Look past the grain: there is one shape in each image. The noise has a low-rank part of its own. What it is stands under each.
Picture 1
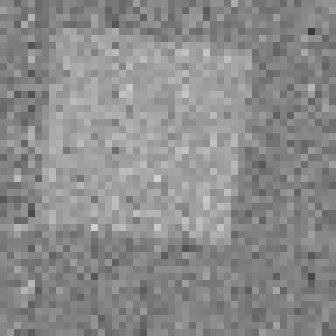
square
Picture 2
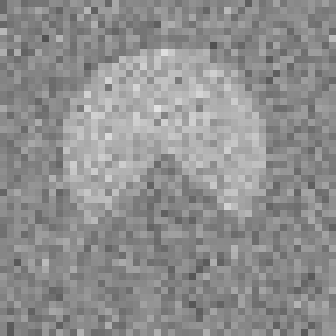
disc with a wedge cut out
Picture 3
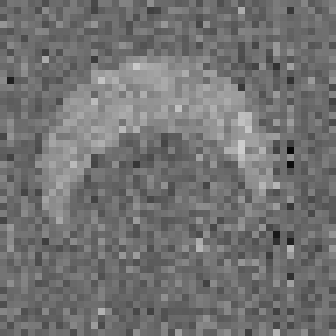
crescent
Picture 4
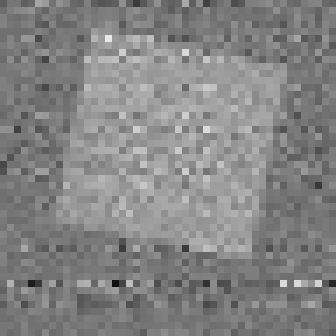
square
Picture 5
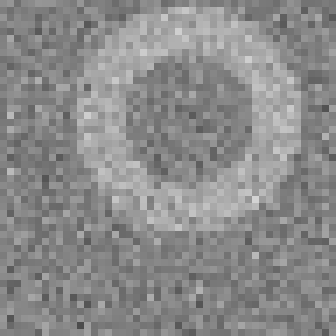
ring
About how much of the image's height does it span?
two thirds
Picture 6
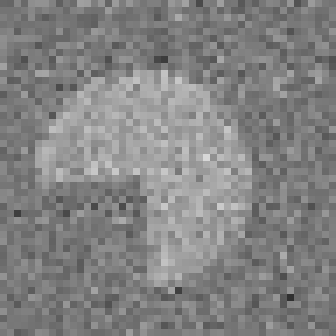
disc with a wedge cut out
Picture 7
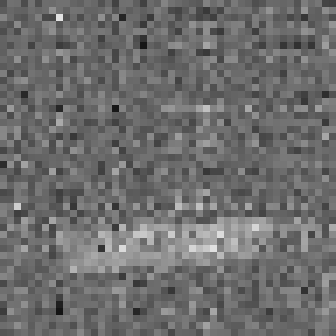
bar
